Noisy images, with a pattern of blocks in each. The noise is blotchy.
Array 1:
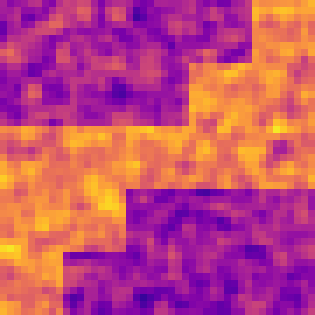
the same after a half turn
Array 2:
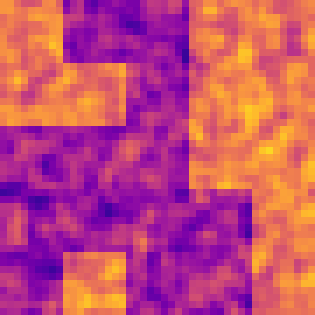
no symmetry
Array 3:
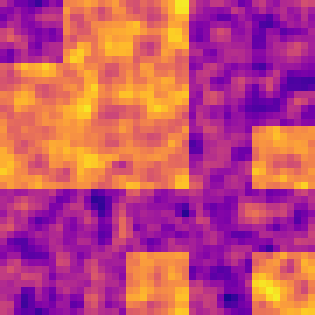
mirrored about the diagonal from the top left
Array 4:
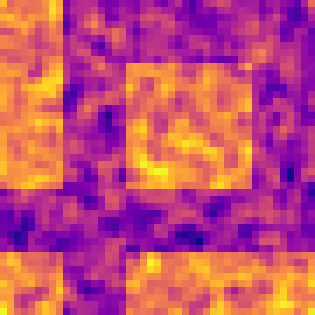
mirrored about the diagonal from the bottom left
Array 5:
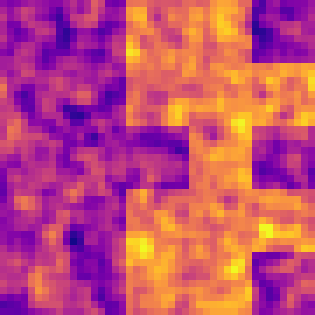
top and bottom mirror each other
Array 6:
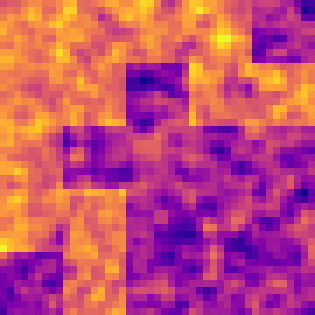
mirrored about the diagonal from the top left
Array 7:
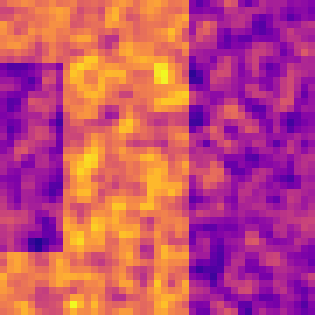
top and bottom mirror each other
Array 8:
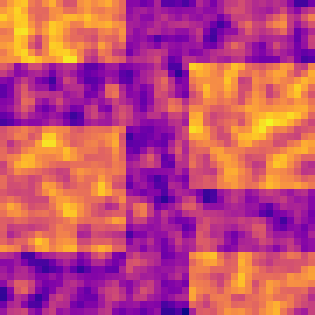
the same after a half turn
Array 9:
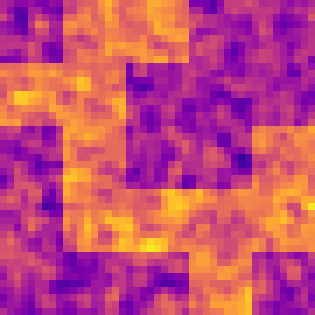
mirrored about the diagonal from the bottom left
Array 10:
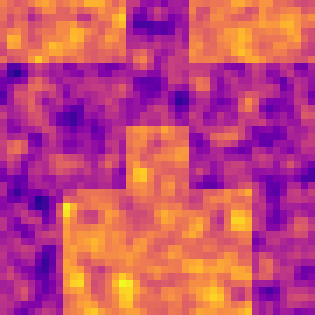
left and right mirror each other
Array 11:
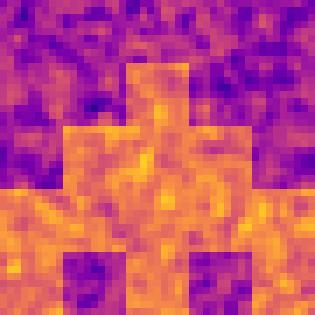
left and right mirror each other
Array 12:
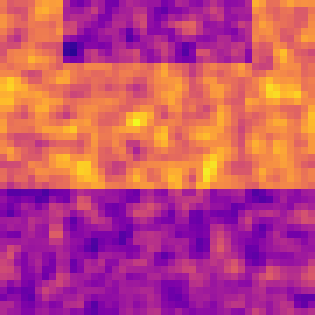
left and right mirror each other
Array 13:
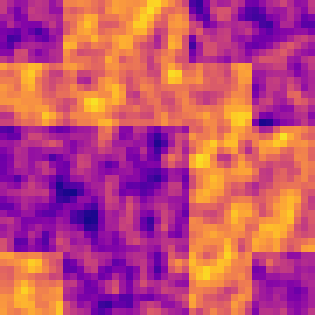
mirrored about the diagonal from the bottom left
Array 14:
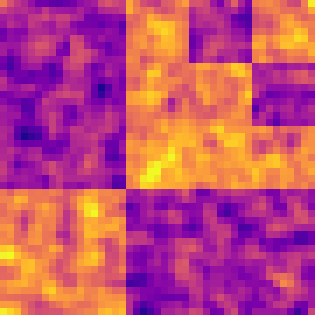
mirrored about the diagonal from the bottom left
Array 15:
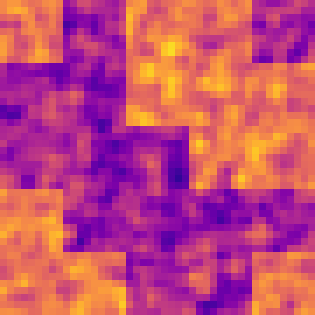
mirrored about the diagonal from the bottom left
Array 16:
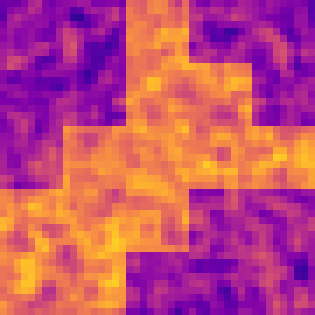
mirrored about the diagonal from the bottom left
